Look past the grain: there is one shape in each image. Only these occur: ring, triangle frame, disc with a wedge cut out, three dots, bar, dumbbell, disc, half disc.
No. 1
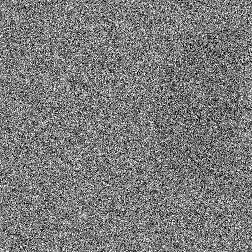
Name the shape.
half disc
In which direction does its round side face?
left
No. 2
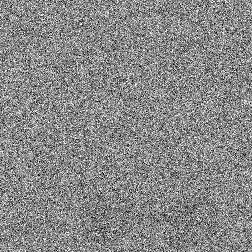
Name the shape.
dumbbell
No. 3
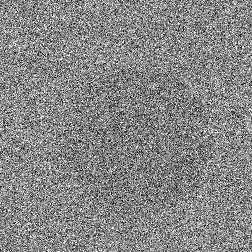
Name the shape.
disc
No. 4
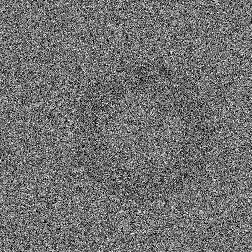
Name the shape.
ring
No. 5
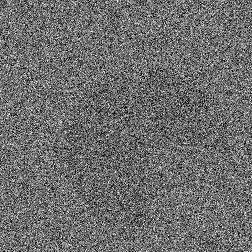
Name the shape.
disc with a wedge cut out
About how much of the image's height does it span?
two thirds
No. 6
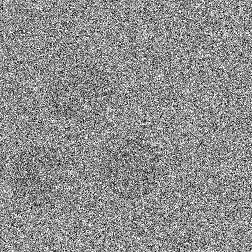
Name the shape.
three dots
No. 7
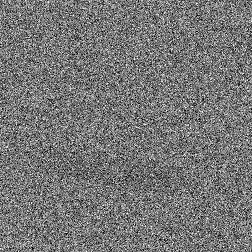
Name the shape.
bar
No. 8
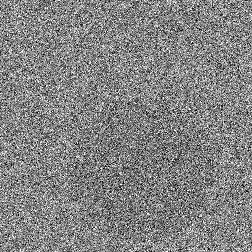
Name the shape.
disc
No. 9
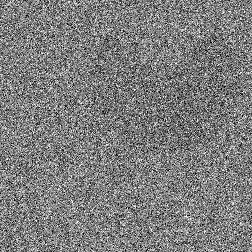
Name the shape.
disc with a wedge cut out
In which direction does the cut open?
up
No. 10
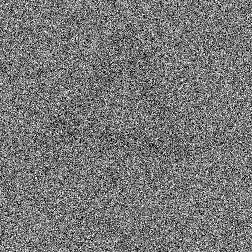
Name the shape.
triangle frame
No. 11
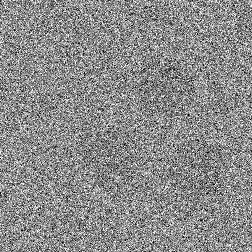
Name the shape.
three dots
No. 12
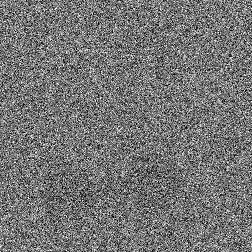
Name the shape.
dumbbell
